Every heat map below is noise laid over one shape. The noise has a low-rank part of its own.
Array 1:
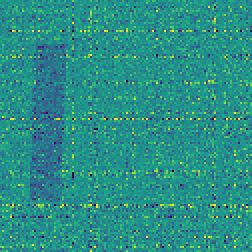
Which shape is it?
bar
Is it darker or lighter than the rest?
darker
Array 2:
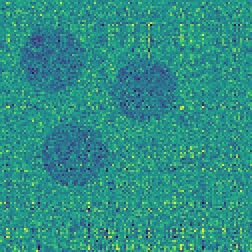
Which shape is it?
three dots
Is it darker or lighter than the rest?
darker
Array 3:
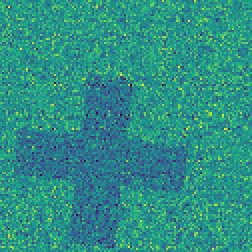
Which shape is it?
cross
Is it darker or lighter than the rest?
darker
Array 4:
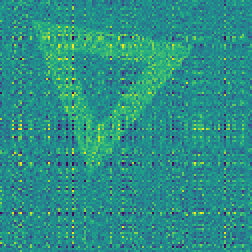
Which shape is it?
triangle frame
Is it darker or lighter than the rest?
lighter
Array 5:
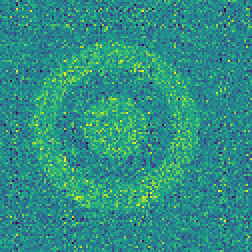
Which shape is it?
bullseye
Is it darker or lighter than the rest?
lighter
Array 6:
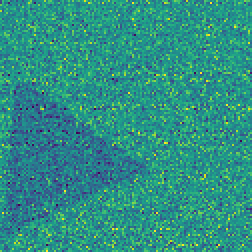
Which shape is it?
triangle
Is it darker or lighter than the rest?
darker
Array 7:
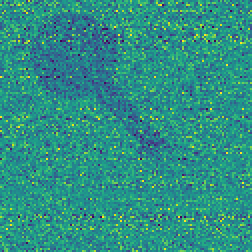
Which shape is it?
lollipop
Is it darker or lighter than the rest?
darker
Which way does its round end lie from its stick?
up and left
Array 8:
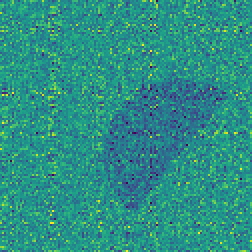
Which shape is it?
half disc
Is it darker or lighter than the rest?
darker
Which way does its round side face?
up and left
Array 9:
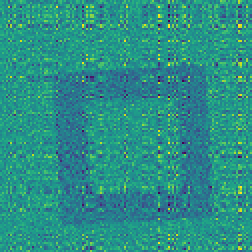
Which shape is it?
square frame
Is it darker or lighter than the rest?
darker
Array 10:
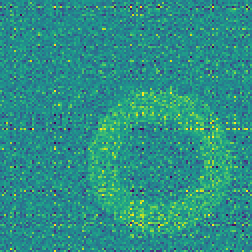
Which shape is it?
ring
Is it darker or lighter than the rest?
lighter
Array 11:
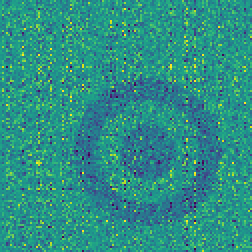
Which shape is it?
bullseye
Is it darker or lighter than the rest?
darker
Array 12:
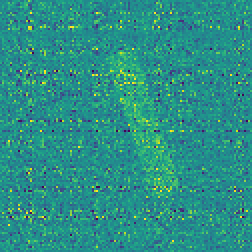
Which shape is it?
bar
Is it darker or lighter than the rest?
lighter
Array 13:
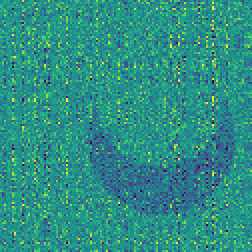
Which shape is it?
crescent
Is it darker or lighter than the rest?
darker
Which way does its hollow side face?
up
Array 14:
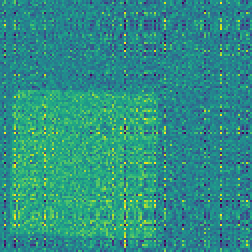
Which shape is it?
square
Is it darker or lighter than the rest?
lighter
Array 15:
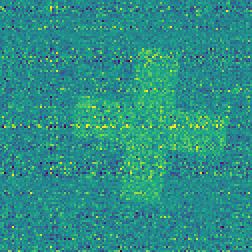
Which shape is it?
cross
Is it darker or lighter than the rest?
lighter
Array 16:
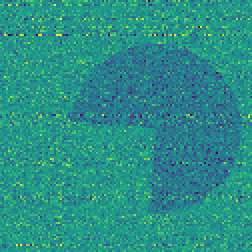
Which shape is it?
disc with a wedge cut out
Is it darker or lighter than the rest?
darker
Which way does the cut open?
down and left
